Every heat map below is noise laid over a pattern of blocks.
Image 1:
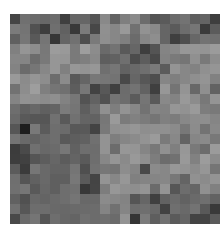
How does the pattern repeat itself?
no symmetry
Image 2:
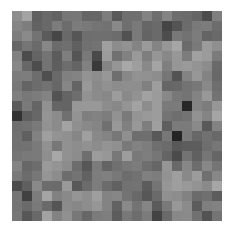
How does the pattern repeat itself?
mirrored about the diagonal from the top left
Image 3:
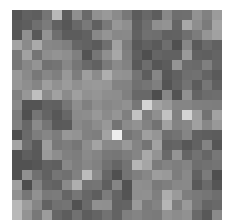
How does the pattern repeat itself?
mirrored about the diagonal from the bottom left
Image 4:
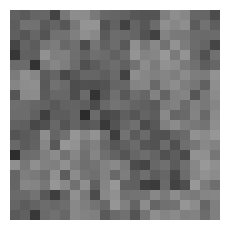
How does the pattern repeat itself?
mirrored about the diagonal from the top left
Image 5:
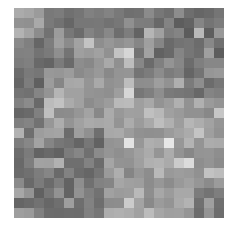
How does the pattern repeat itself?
mirrored about the diagonal from the top left
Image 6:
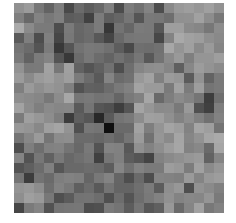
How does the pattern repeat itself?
top and bottom mirror each other
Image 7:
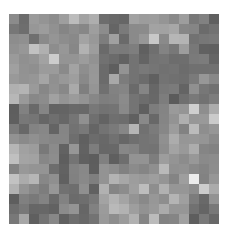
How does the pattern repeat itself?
mirrored about the diagonal from the top left
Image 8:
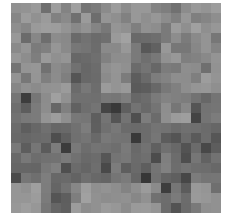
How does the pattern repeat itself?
left and right mirror each other
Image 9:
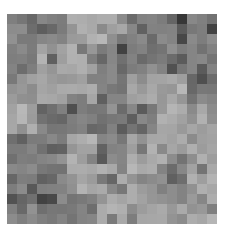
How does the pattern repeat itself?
mirrored about the diagonal from the top left
